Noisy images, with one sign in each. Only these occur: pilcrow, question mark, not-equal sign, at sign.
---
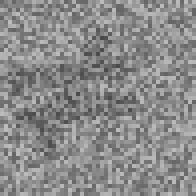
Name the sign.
not-equal sign
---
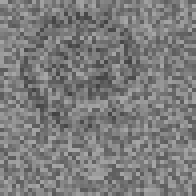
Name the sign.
at sign
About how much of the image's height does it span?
two thirds
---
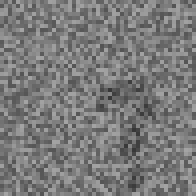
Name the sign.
question mark
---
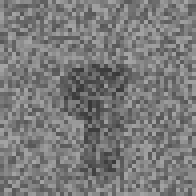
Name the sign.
pilcrow
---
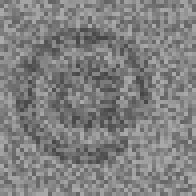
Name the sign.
at sign
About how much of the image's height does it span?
two thirds
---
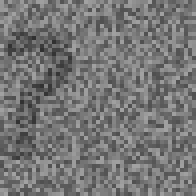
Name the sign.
question mark
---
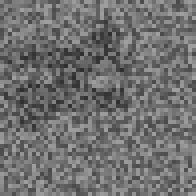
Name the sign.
not-equal sign
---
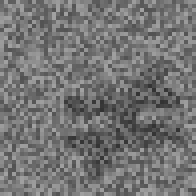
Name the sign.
not-equal sign
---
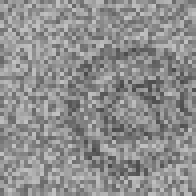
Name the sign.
at sign
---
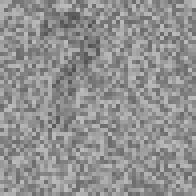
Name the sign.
question mark
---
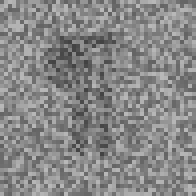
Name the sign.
pilcrow
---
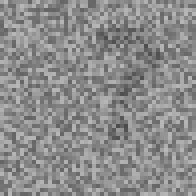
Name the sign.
question mark
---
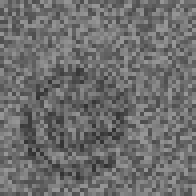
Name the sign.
at sign
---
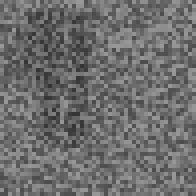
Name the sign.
pilcrow
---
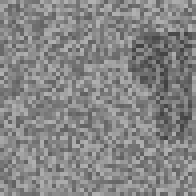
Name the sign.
pilcrow
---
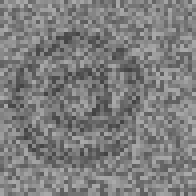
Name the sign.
at sign
